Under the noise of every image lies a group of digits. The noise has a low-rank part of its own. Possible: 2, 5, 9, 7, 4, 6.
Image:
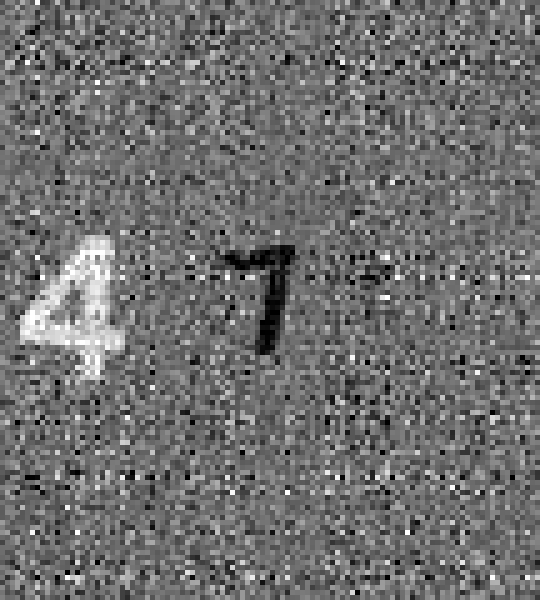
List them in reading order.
middle left: light 4; centre: dark 7
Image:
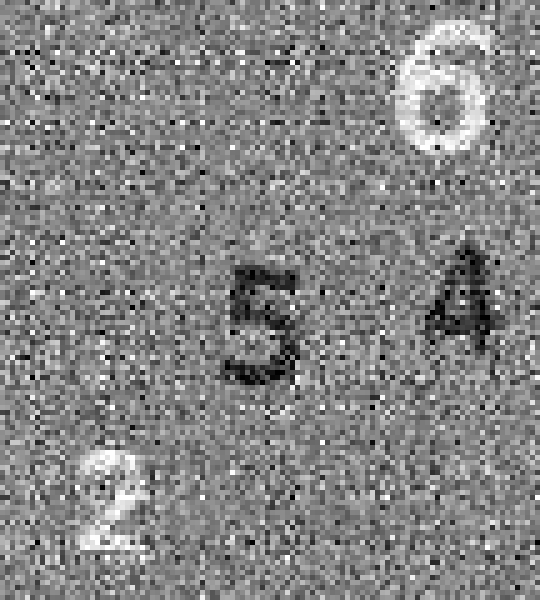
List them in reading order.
top right: light 6; centre: dark 5; middle right: dark 4; bottom left: light 2
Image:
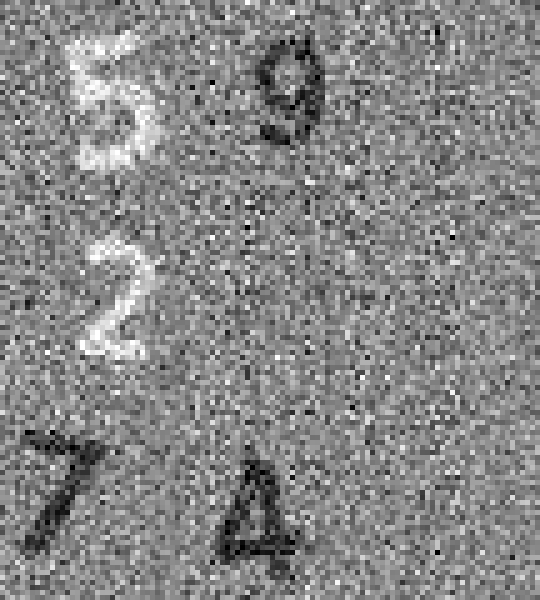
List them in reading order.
top left: light 5; top middle: dark 9; middle left: light 2; bottom left: dark 7; bottom middle: dark 4
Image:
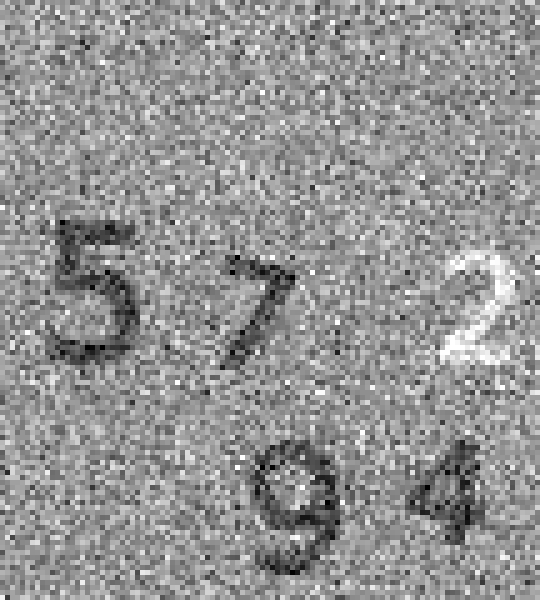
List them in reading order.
middle left: dark 5; centre: dark 7; middle right: light 2; bottom middle: dark 9; bottom right: dark 4
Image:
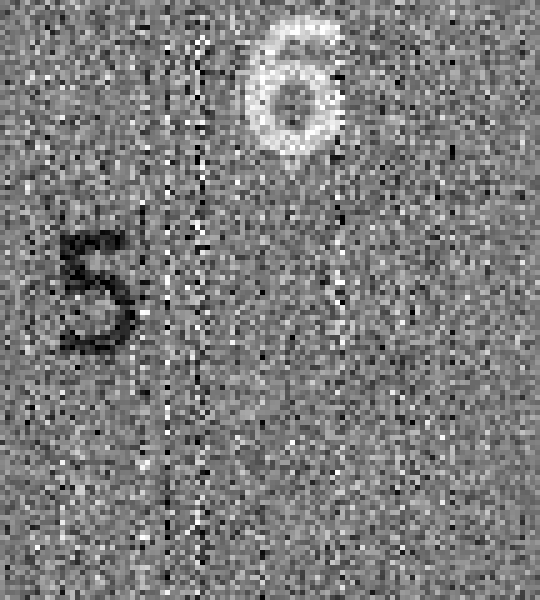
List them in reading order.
top middle: light 6; middle left: dark 5
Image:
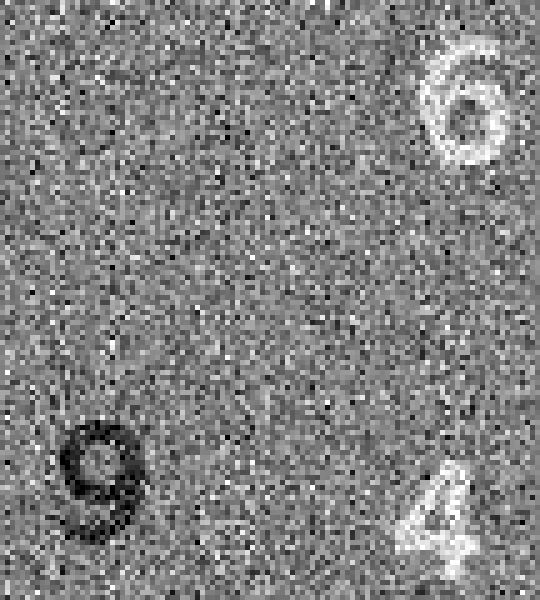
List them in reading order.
top right: light 6; bottom left: dark 9; bottom right: light 4
